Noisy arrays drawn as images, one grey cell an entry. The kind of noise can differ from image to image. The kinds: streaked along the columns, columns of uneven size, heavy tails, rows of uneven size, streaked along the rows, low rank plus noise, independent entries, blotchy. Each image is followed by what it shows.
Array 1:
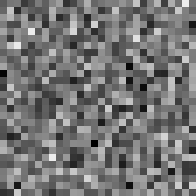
independent entries
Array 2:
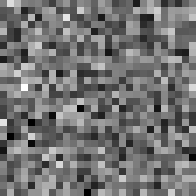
independent entries
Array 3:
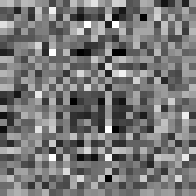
low rank plus noise
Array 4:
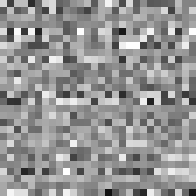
rows of uneven size
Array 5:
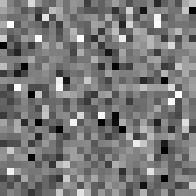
heavy tails
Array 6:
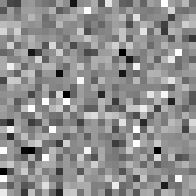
heavy tails
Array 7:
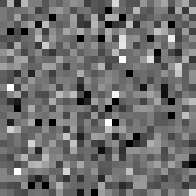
heavy tails
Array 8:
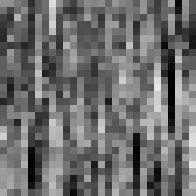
streaked along the columns
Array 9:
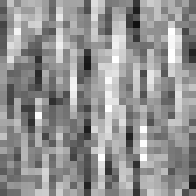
streaked along the columns
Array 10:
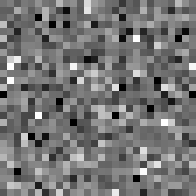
heavy tails
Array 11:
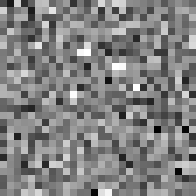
independent entries
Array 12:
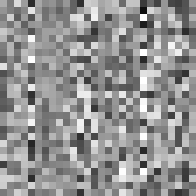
columns of uneven size
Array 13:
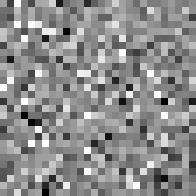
heavy tails
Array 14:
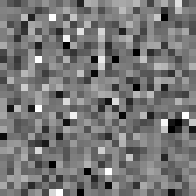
heavy tails
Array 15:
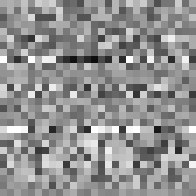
rows of uneven size
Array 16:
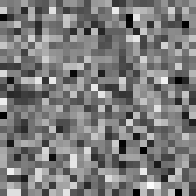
independent entries
